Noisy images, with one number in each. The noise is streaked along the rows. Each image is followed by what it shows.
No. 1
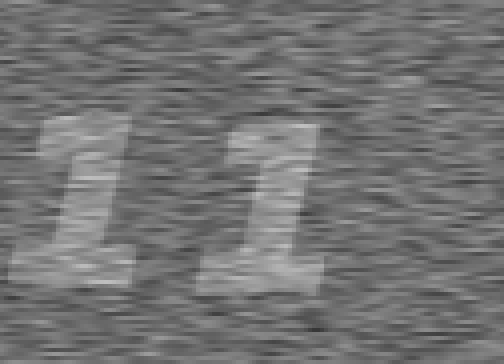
11
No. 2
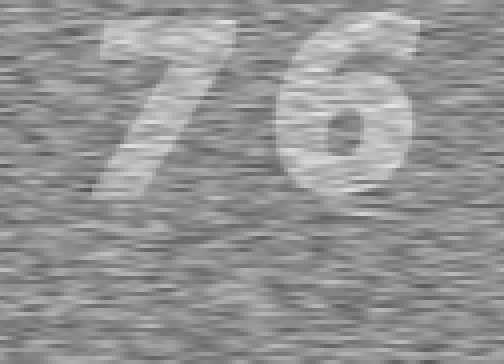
76
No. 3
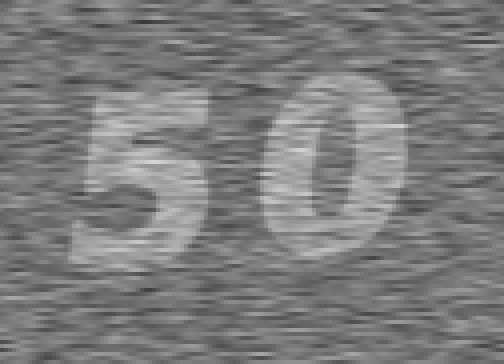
50
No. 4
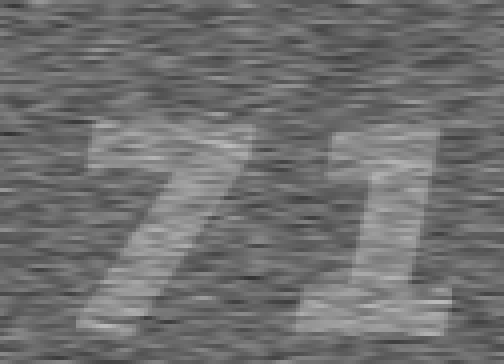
71
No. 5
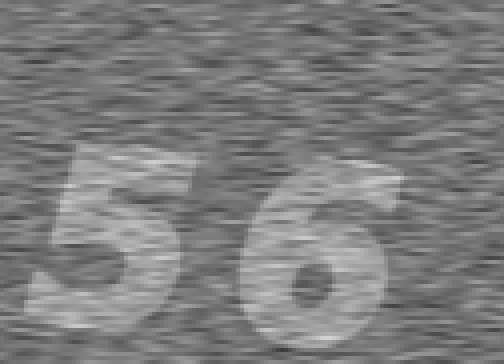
56
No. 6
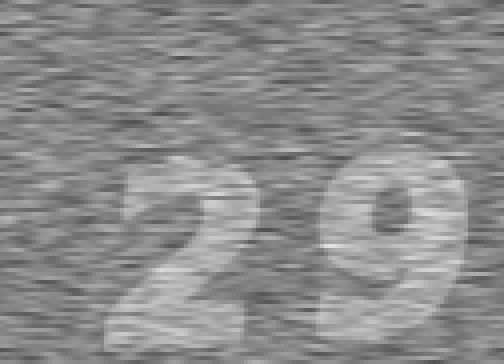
29
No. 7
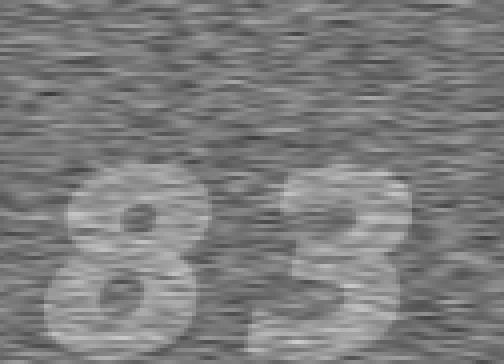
83
